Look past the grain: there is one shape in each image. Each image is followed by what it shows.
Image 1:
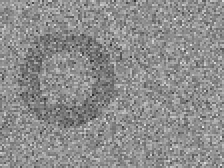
ring
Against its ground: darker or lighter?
darker
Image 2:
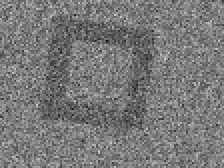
square frame
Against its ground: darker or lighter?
darker
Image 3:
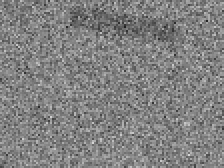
bar
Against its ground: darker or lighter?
darker
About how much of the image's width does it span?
half
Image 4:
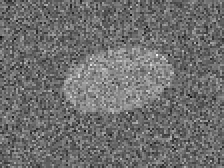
ellipse
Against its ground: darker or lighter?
lighter
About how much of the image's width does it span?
half
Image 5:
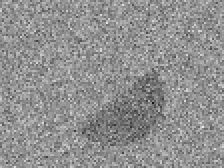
half disc
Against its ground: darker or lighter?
darker
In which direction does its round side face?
down and right
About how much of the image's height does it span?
half
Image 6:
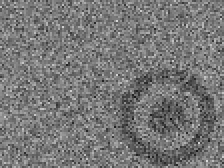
bullseye
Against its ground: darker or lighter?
darker
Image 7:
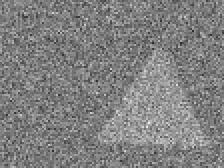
triangle
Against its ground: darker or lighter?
lighter
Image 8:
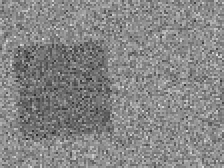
square
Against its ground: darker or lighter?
darker
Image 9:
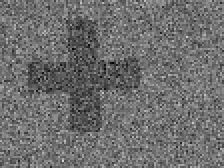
cross
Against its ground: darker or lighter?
darker
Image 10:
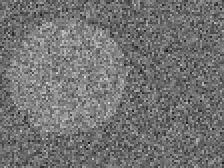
disc
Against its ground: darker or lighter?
lighter
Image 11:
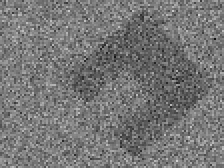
square with a notch
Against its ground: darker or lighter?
darker
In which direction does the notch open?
down and left
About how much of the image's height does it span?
nearly all
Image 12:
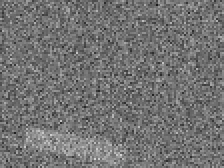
bar
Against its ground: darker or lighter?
lighter
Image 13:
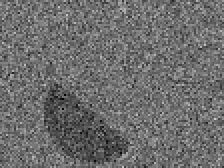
half disc
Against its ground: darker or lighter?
darker
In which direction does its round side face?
down and left
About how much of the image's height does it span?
half
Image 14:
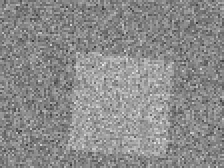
square
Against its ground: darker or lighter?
lighter
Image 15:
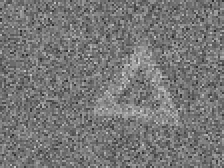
triangle frame
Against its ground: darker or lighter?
lighter
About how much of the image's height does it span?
half
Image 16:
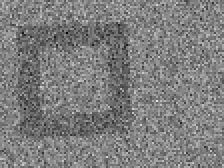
square frame
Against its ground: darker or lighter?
darker
